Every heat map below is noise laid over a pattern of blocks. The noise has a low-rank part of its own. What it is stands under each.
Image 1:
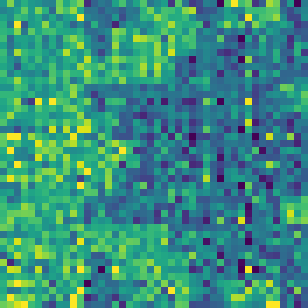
top and bottom mirror each other
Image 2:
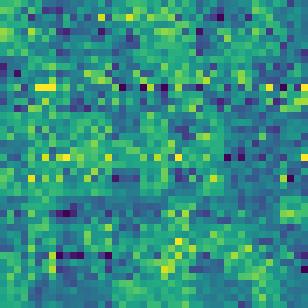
top and bottom mirror each other
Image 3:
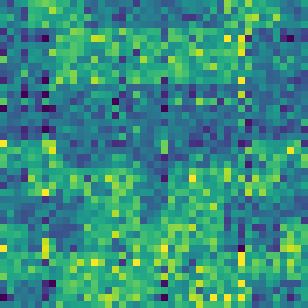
left and right mirror each other
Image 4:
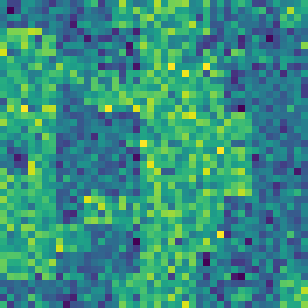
top and bottom mirror each other
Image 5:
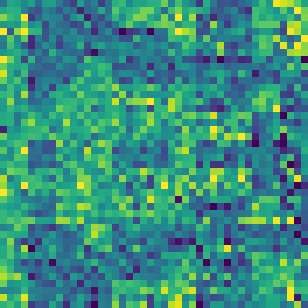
top and bottom mirror each other
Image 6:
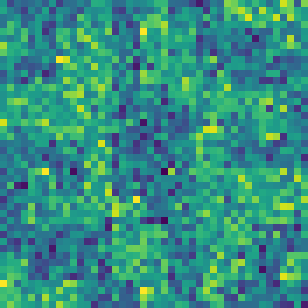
the same after a half turn
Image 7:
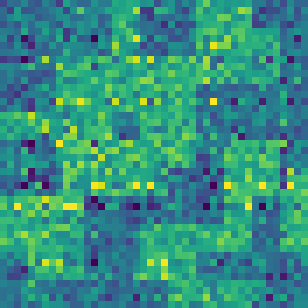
mirrored about the diagonal from the top left
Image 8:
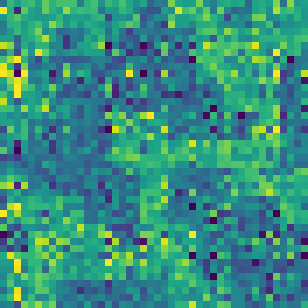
mirrored about the diagonal from the top left
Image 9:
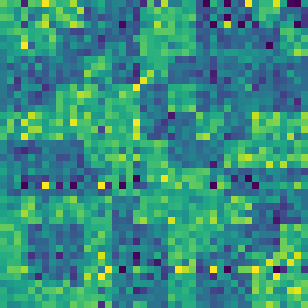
mirrored about the diagonal from the bottom left
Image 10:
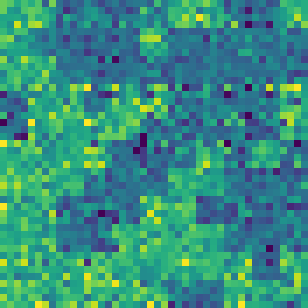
mirrored about the diagonal from the bottom left
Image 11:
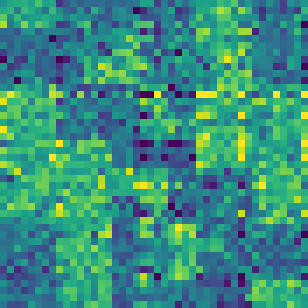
the same after a half turn
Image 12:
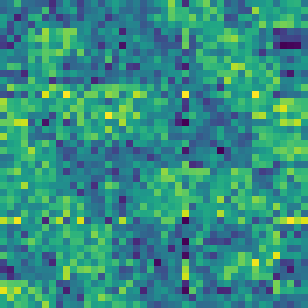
the same after a half turn
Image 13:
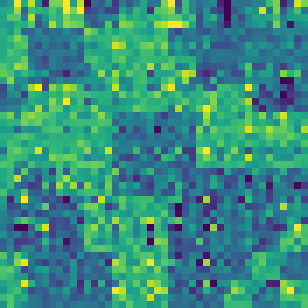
mirrored about the diagonal from the top left
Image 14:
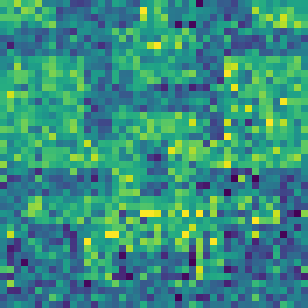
left and right mirror each other
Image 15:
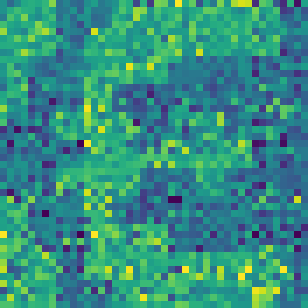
top and bottom mirror each other
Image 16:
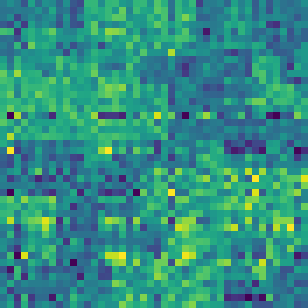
the same after a half turn
